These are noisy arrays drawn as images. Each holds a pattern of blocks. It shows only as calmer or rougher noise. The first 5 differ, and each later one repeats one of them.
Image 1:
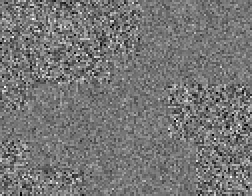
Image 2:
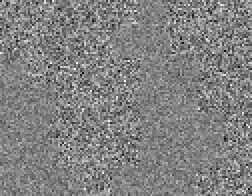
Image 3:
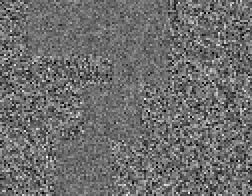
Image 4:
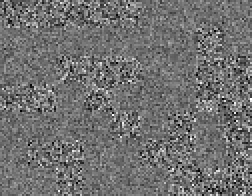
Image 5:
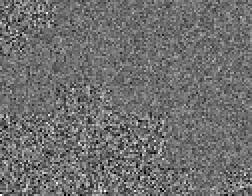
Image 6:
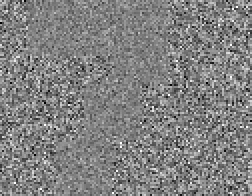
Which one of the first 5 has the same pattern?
3
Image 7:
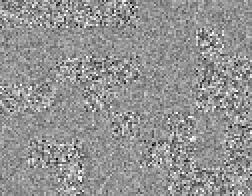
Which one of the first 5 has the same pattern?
4
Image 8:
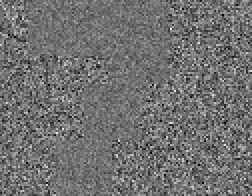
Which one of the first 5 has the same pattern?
3
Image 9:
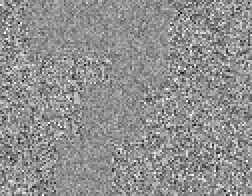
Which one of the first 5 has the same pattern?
3
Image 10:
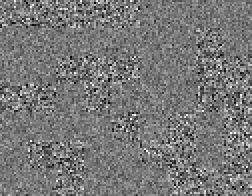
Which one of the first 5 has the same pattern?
4
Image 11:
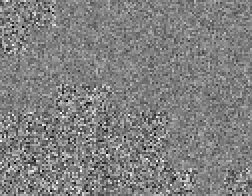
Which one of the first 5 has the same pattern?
5
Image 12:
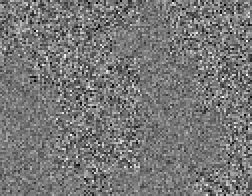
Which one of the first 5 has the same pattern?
2
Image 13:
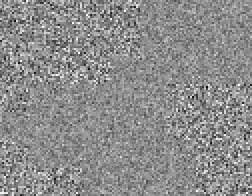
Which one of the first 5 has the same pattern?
1
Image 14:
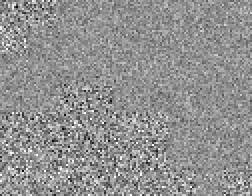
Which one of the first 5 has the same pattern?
5
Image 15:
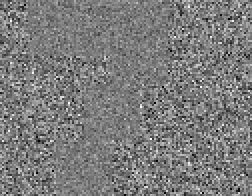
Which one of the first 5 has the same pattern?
3
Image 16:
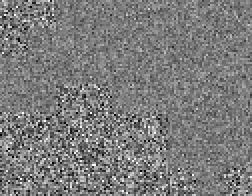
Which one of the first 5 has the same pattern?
5
